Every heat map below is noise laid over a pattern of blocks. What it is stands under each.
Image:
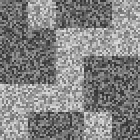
the same after a half turn
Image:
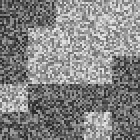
no symmetry
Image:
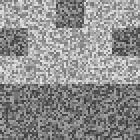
left and right mirror each other
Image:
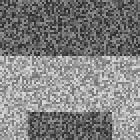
left and right mirror each other
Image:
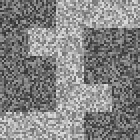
the same after a half turn
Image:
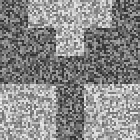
left and right mirror each other
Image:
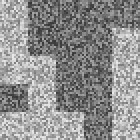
no symmetry
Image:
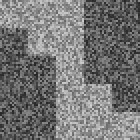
the same after a half turn
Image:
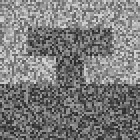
left and right mirror each other
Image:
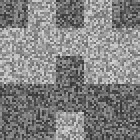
left and right mirror each other
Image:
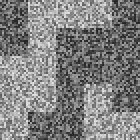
no symmetry
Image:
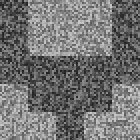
left and right mirror each other
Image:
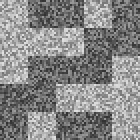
the same after a half turn
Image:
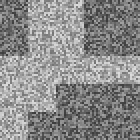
no symmetry
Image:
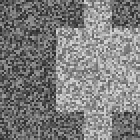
top and bottom mirror each other
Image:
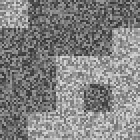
mirrored about the diagonal from the top left
